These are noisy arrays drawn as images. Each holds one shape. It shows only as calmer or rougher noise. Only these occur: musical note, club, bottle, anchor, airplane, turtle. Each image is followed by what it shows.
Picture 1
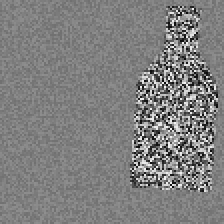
bottle
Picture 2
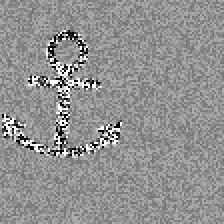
anchor
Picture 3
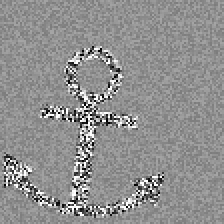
anchor
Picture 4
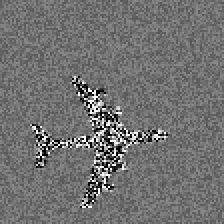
airplane
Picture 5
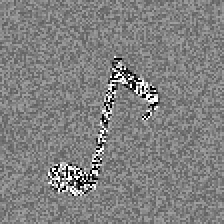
musical note
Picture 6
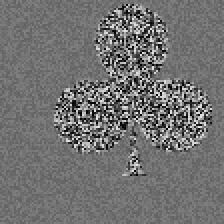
club
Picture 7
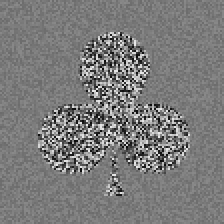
club
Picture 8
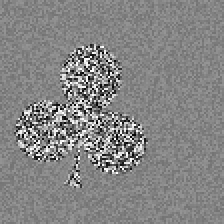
club
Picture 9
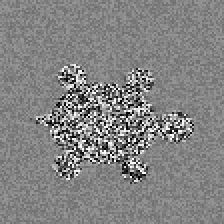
turtle
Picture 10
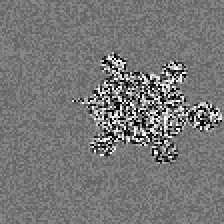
turtle
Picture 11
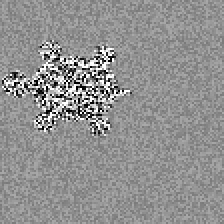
turtle
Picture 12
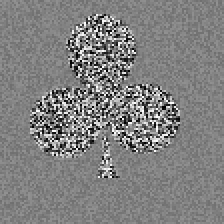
club
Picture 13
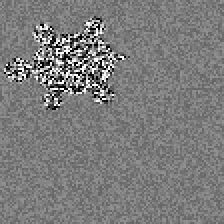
turtle
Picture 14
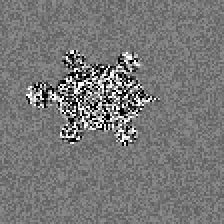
turtle
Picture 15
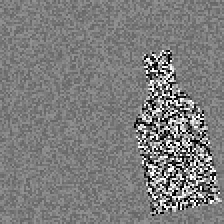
bottle
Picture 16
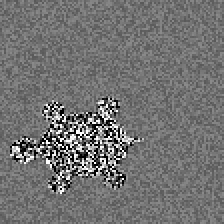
turtle
